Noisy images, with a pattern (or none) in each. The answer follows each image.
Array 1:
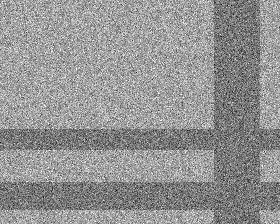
bands of rows crossing bands of columns
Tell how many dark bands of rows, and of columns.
2 and 1
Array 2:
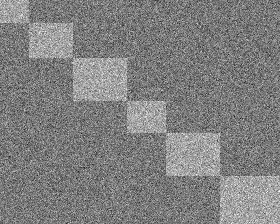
blocks along the diagonal
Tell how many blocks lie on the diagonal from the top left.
6
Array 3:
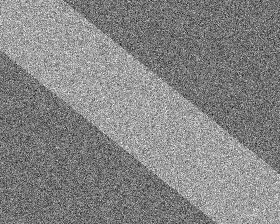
a diagonal band
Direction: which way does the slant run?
top left to bottom right
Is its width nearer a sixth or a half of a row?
a half
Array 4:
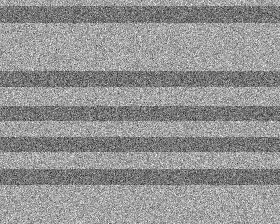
bands of rows
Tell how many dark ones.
5
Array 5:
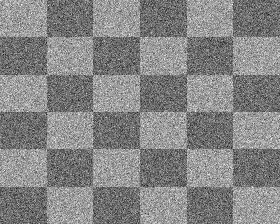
a checkerboard
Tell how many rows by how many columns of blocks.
6 by 6
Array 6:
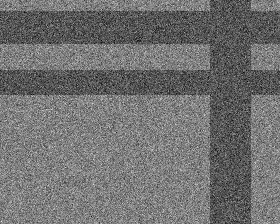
bands of rows crossing bands of columns
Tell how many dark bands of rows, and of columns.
2 and 1
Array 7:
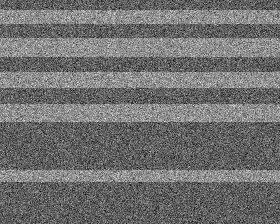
bands of rows
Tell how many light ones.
5
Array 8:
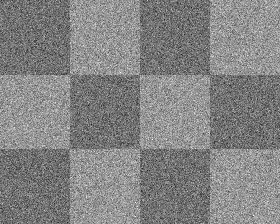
a checkerboard
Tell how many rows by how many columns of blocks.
3 by 4
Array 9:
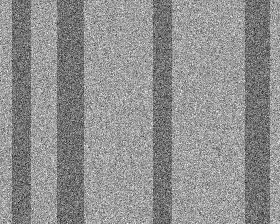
bands of columns
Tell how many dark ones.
4
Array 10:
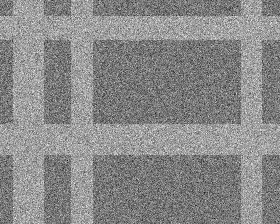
bands of rows crossing bands of columns
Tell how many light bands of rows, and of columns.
2 and 3
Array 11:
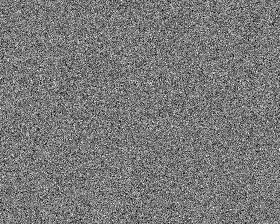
only noise
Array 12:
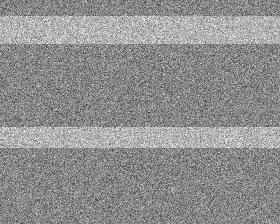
bands of rows
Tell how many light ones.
2
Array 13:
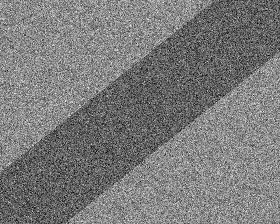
a diagonal band
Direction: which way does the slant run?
bottom left to top right
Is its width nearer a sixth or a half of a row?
a half
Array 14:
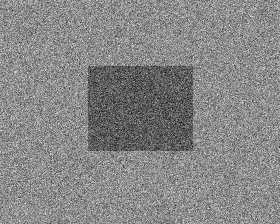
one block
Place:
centre
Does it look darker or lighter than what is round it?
darker
